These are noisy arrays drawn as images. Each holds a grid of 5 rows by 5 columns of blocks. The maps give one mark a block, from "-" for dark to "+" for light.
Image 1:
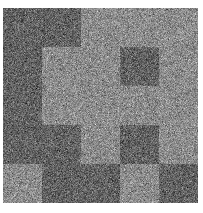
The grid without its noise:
- - + + +
- + + - +
- + + + +
- - + - +
+ - - + -
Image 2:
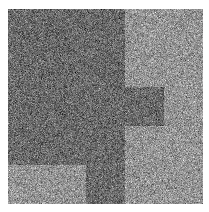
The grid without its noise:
- - - + +
- - - + +
- - - - +
- - - + +
+ + - + +
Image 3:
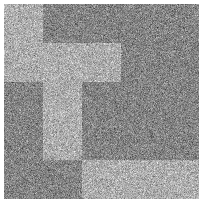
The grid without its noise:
+ - - - -
+ + + - -
- + - - -
- + - - -
- - + + +
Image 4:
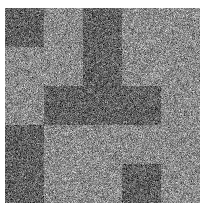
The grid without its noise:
- + - + +
+ + - + +
+ - - - +
- + + + +
- + + - +
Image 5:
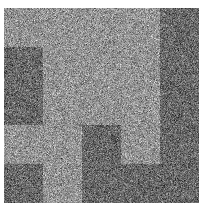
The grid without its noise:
+ + + + -
- + + + -
- + + + -
+ + - + -
- + - - -
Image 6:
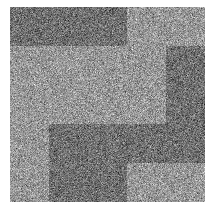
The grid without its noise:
- - - + +
+ + + + -
+ + + + -
+ - - - -
+ - - + +
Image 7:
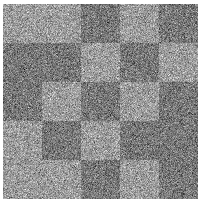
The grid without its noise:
+ + - + -
- - + - +
- + - + -
+ - + - -
+ + - + -
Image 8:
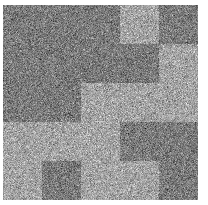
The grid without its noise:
- - - + -
- - - - +
- - + + +
+ + + - -
+ - + + -
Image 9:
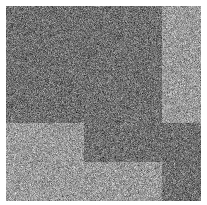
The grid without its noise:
- - - - +
- - - - +
- - - - +
+ + - - -
+ + + + -
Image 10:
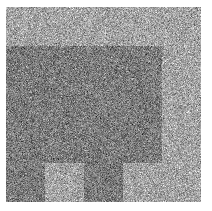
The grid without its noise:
+ + + + +
- - - - +
- - - - +
- - - - +
- + - + +
